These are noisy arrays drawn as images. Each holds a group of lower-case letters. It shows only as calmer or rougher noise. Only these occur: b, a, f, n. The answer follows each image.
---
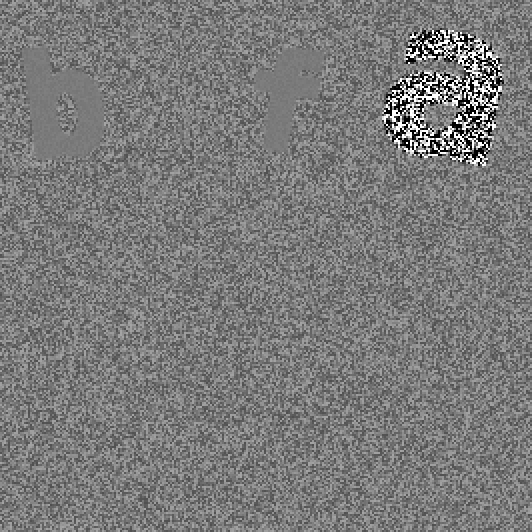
top left: calm b; top middle: calm f; top right: rough a
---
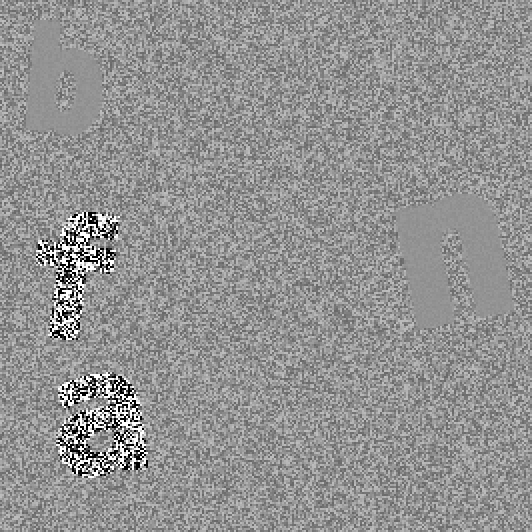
top left: calm b; middle left: rough f; middle right: calm n; bottom left: rough a
